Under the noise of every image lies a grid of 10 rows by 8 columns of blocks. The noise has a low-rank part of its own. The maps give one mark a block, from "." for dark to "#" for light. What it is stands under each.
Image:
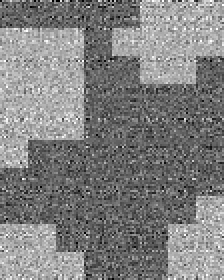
.....###
###.####
###..##.
###.....
###.....
#.......
........
.......#
##....##
###...##
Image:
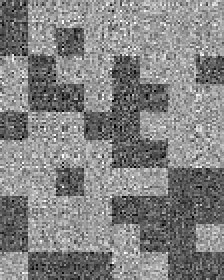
.#######
.#.#####
#.##.##.
#..#..##
.##..###
####..##
##.###..
.###....
.####..#
#...##..
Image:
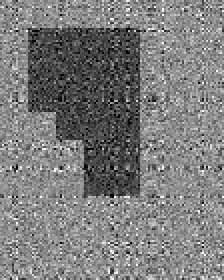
########
#....###
#....###
#....###
##...###
###..###
###..###
########
########
########
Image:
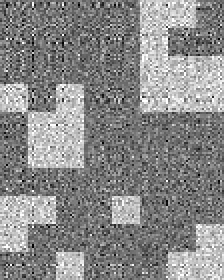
.....##.
.....#..
.....###
#.#..###
.##.....
.##.....
........
##..#...
#......#
..#...##
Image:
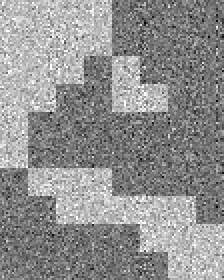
####....
####....
###.#...
##..##..
#.......
#.......
.###....
..#####.
.....###
......##
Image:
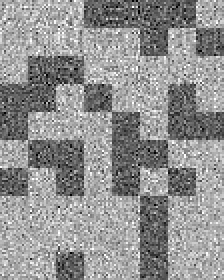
###....#
#####.#.
#..#####
..#.##.#
.###.#..
#..#..##
.#.#.#.#
#####.##
#####.##
##.##.##
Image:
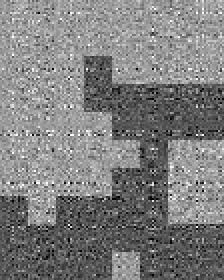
########
########
###.####
###.....
####....
#####.##
####..##
.#....##
........
....#...
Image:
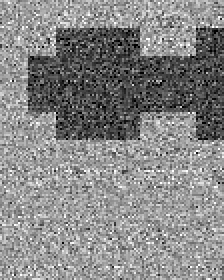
########
##...##.
#.......
#.......
##...##.
########
########
########
########
########
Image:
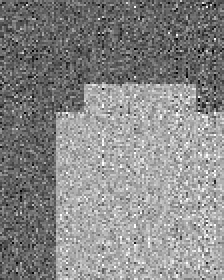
........
........
........
...####.
..######
..######
..######
..######
..######
..######
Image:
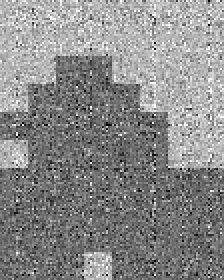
########
########
##..####
#....###
......##
#.....##
........
........
........
...#....
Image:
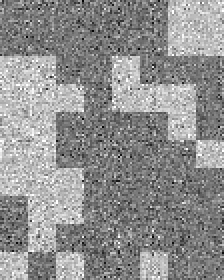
......##
......##
##..#...
###.###.
##....#.
##.....#
###.....
.##.....
.#......
#.#..#..
